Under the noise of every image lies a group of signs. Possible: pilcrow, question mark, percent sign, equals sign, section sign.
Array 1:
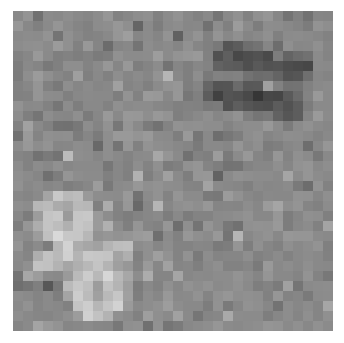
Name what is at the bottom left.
percent sign
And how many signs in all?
2
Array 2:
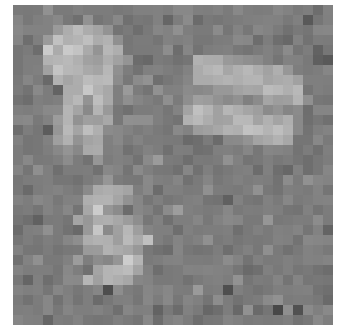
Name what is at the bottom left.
section sign
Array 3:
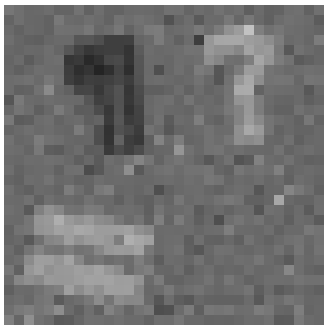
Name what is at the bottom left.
equals sign
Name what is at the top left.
pilcrow
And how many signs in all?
3
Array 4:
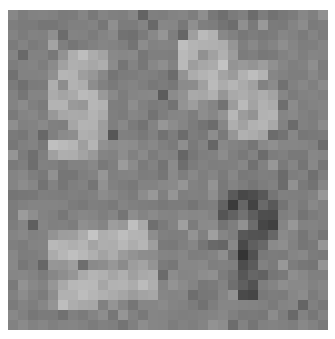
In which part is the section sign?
top left
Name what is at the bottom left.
equals sign
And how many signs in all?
4
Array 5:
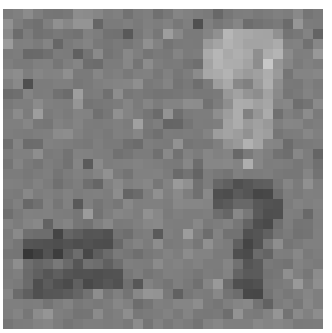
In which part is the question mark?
bottom right
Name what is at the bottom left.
equals sign
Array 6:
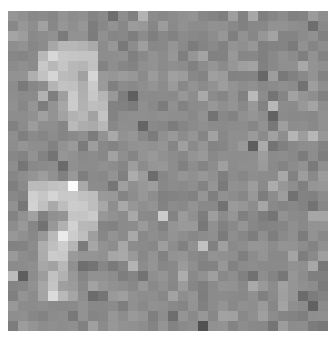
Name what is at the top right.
nothing
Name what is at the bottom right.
nothing
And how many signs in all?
2
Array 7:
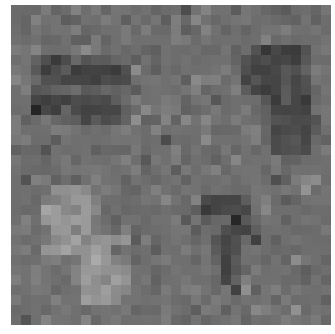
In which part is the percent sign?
bottom left
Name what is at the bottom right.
question mark
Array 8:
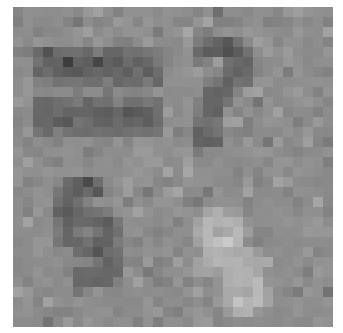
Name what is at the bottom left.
section sign
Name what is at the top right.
question mark
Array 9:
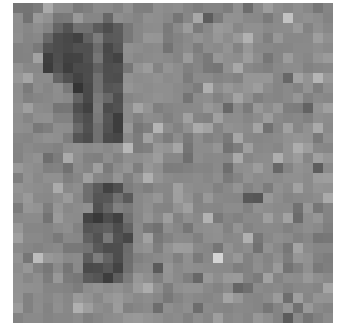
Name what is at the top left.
pilcrow
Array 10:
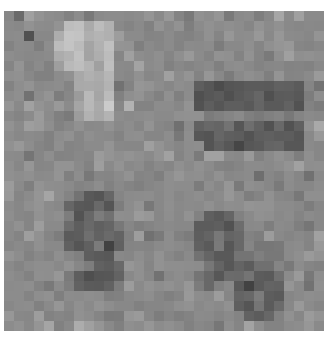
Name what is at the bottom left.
section sign
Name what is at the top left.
pilcrow
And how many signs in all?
4
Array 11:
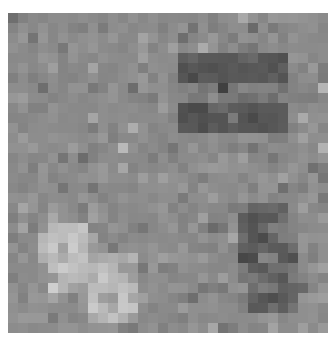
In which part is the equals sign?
top right
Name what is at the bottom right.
section sign
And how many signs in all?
3
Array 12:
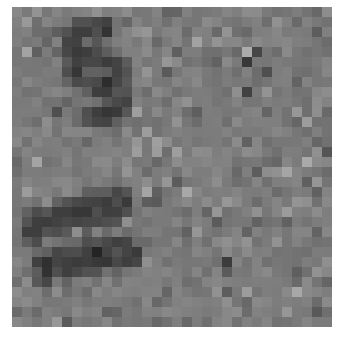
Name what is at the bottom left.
equals sign
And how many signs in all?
2
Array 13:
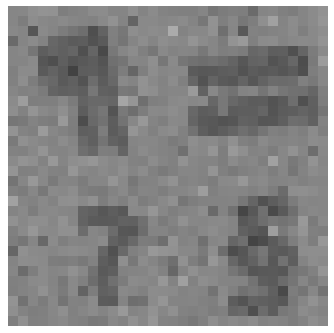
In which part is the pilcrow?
top left
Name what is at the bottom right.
section sign
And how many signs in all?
4
